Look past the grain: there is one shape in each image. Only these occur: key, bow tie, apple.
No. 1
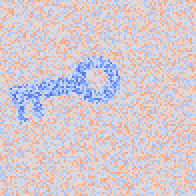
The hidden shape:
key
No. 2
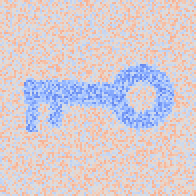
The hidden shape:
key
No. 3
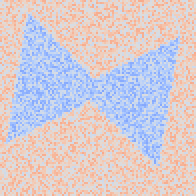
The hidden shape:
bow tie
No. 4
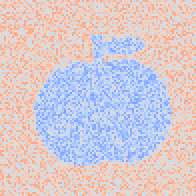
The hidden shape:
apple
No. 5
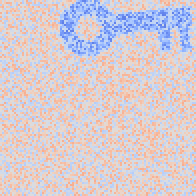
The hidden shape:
key
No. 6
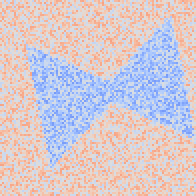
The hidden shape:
bow tie
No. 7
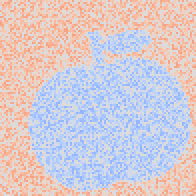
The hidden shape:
apple
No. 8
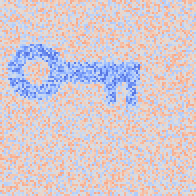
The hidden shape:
key
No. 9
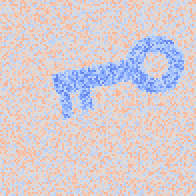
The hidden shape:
key
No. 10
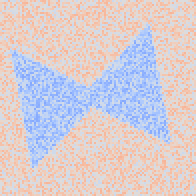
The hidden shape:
bow tie
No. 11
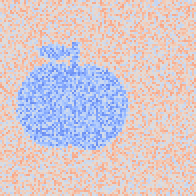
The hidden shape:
apple
